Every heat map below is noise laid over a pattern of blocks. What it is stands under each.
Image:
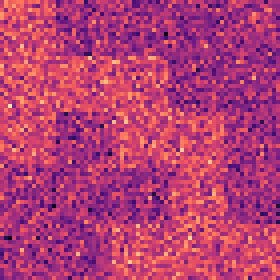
mirrored about the diagonal from the bottom left
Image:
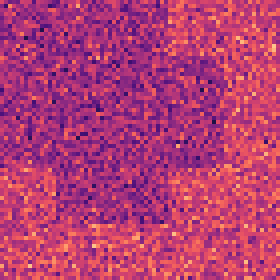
mirrored about the diagonal from the top left
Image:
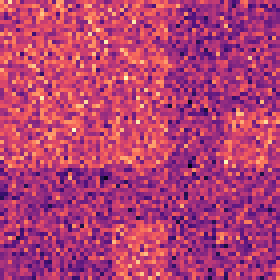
mirrored about the diagonal from the top left
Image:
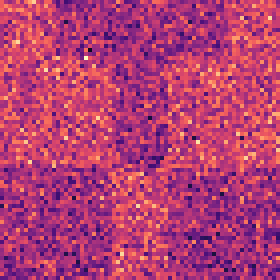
left and right mirror each other
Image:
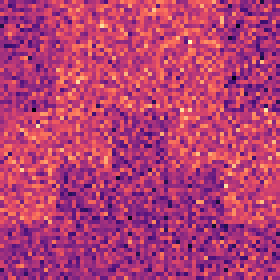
left and right mirror each other
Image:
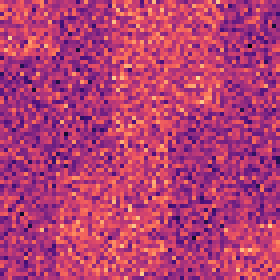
the same after a half turn
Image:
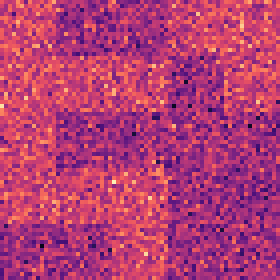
no symmetry
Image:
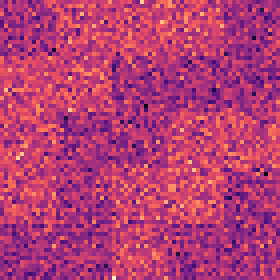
mirrored about the diagonal from the top left
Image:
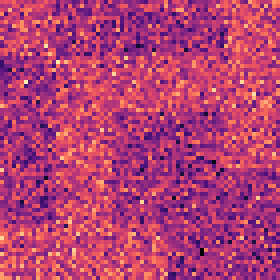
mirrored about the diagonal from the top left
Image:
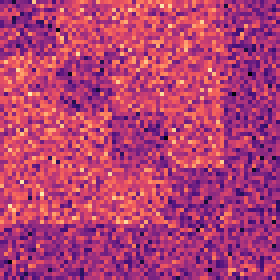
mirrored about the diagonal from the top left
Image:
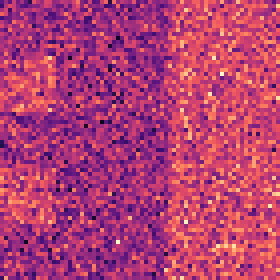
top and bottom mirror each other
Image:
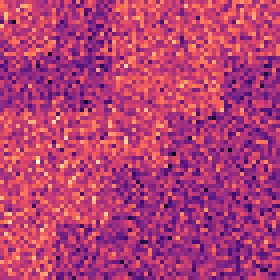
mirrored about the diagonal from the top left
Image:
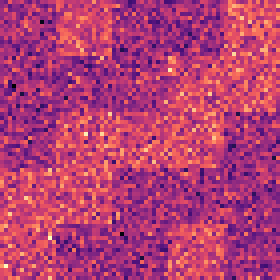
the same after a half turn
